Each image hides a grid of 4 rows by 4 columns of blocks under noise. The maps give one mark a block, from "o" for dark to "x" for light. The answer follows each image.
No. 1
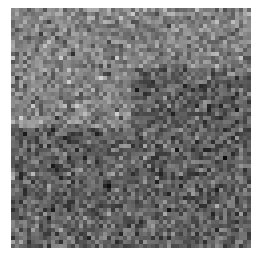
x x x x
x x o o
o o o o
o o o o
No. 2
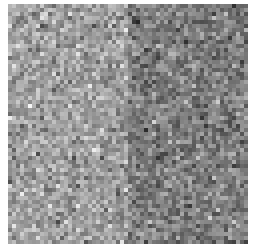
x x o o
x x o o
x x o o
x x o o
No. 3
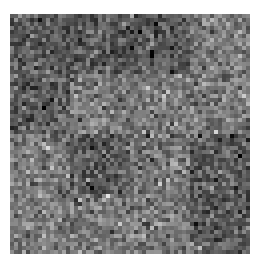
o o o x
o x x x
x o x o
x x x o
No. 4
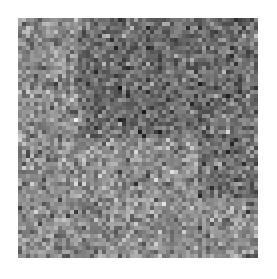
x o o o
x o o o
x x x o
x x x x
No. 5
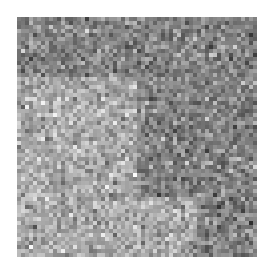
o o o o
x x o o
x x o o
x x x o
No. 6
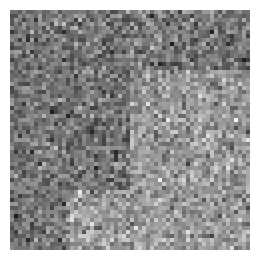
o o o o
o o x x
o o x x
o x x x
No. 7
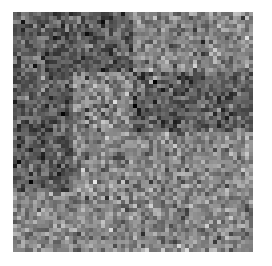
o o x x
o x o o
o x x x
x x x x
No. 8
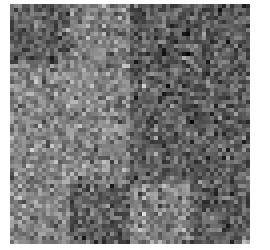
o x o o
x x o o
x x o o
x o x o
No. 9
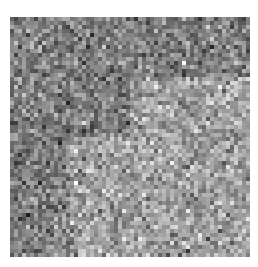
o o o o
o o x x
o x x x
o x x x
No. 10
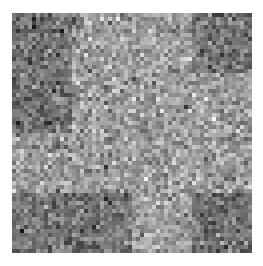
o x x o
o x x x
x x x x
o o x o
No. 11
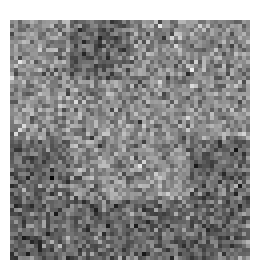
x o x x
x x x x
o x x o
o o o o
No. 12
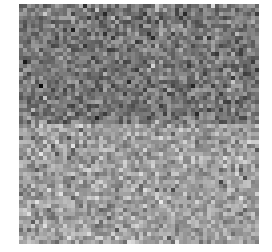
o o o o
o o o o
x x x x
x x x x
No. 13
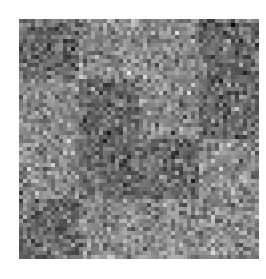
o x x o
x o x o
x o o x
o x x x
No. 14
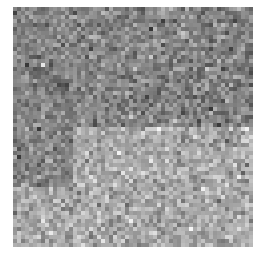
o o o o
o o o o
o x x x
x x x x
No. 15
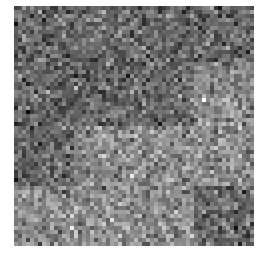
o o o o
o o o x
o x x x
x x x o
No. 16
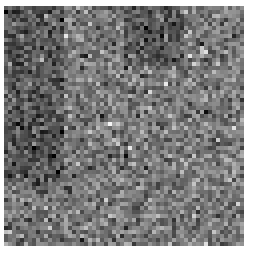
o x o x
o x x x
o x x x
x x x x
